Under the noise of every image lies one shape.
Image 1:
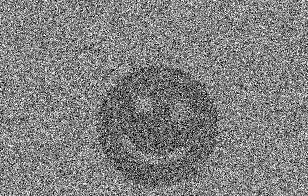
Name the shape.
smiling face
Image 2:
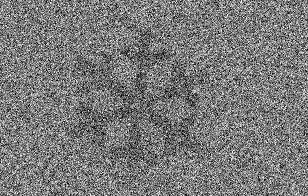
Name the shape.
snowflake
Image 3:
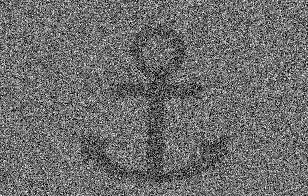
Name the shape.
anchor
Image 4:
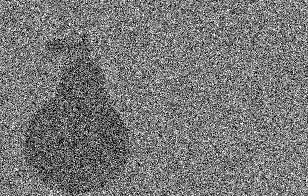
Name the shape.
pear
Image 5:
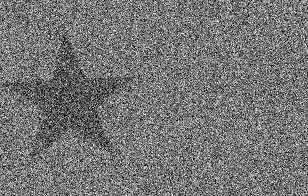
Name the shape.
star
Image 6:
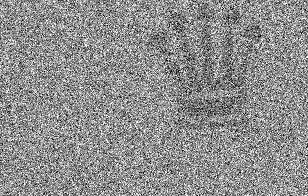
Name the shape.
chess queen
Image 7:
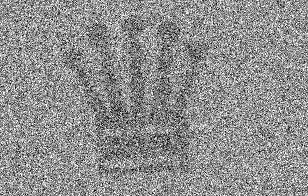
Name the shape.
chess queen
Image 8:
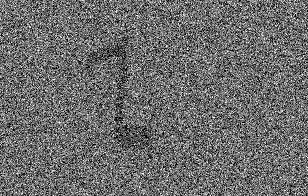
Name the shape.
musical note
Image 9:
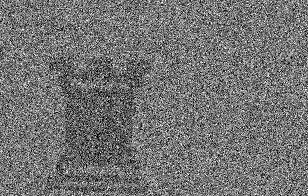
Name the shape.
chess rook
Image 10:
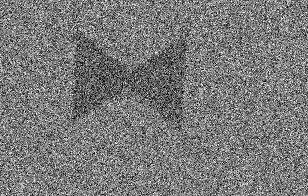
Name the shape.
bow tie
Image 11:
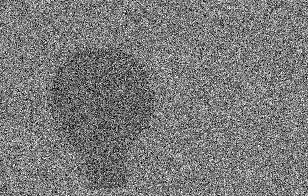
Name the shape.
light bulb
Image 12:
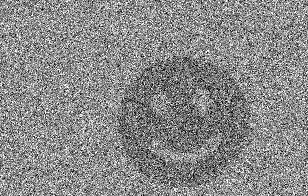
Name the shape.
smiling face
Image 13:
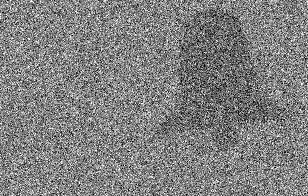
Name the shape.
bell
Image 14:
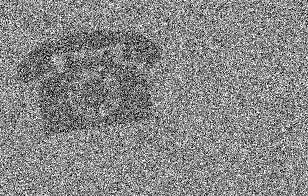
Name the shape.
telephone
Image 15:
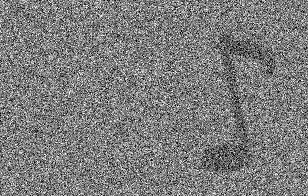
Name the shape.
musical note
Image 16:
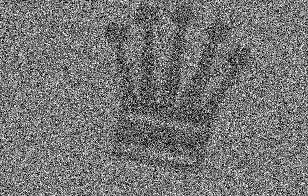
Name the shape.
chess queen
